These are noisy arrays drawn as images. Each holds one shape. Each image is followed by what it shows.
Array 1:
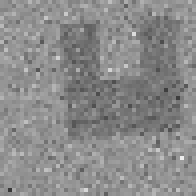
square with a notch
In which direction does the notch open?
up
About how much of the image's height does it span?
two thirds
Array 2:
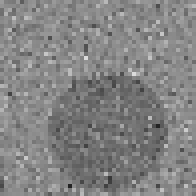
disc
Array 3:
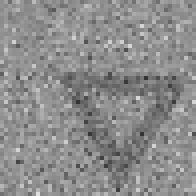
triangle frame
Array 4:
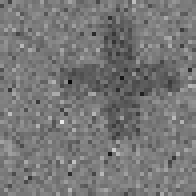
cross
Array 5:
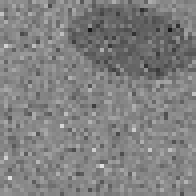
ellipse
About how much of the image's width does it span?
two thirds
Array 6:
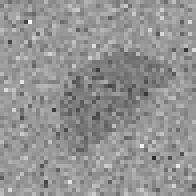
half disc
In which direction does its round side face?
up and left
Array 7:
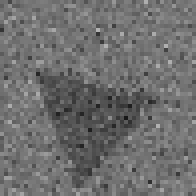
triangle
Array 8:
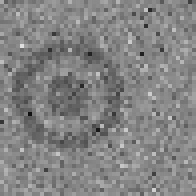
bullseye
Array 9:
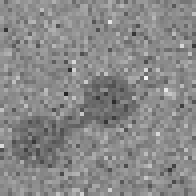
dumbbell
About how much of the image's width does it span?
two thirds
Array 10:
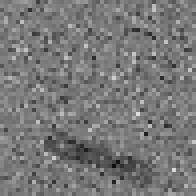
bar
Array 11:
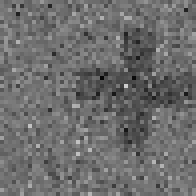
cross
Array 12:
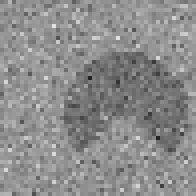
disc with a wedge cut out
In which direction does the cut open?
down
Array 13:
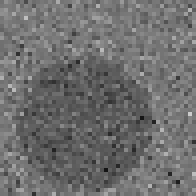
disc
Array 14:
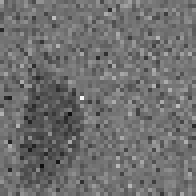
half disc
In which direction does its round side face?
right
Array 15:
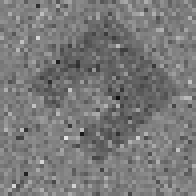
square with a notch
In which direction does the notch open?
down and left
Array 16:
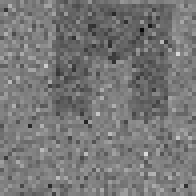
square with a notch
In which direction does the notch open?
down
